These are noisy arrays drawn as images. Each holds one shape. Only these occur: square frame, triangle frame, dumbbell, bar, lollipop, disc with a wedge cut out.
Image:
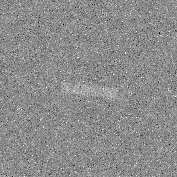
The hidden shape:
bar
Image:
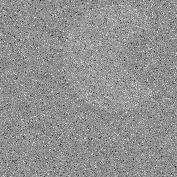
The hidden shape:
disc with a wedge cut out
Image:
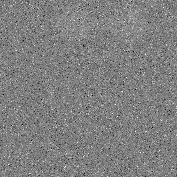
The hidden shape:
dumbbell
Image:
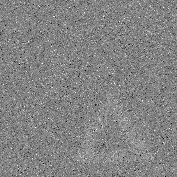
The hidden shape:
triangle frame
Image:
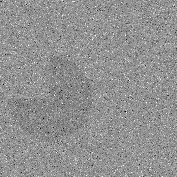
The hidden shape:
disc with a wedge cut out
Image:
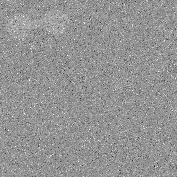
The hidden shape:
dumbbell
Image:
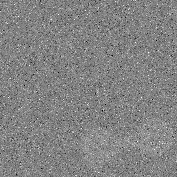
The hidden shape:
dumbbell
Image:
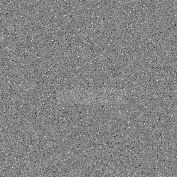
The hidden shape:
bar
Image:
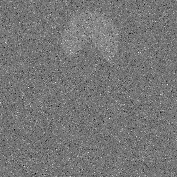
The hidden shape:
disc with a wedge cut out
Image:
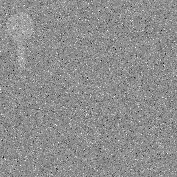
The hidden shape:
lollipop
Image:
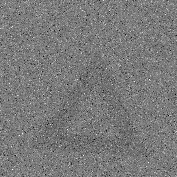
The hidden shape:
triangle frame
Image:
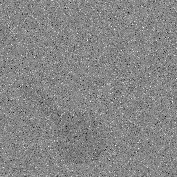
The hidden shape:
lollipop
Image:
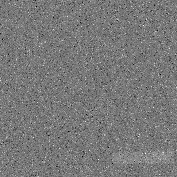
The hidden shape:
bar
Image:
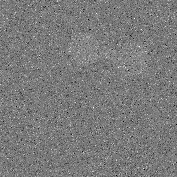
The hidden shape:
dumbbell
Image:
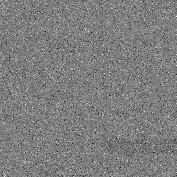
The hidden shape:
bar
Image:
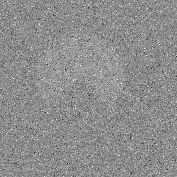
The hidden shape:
disc with a wedge cut out
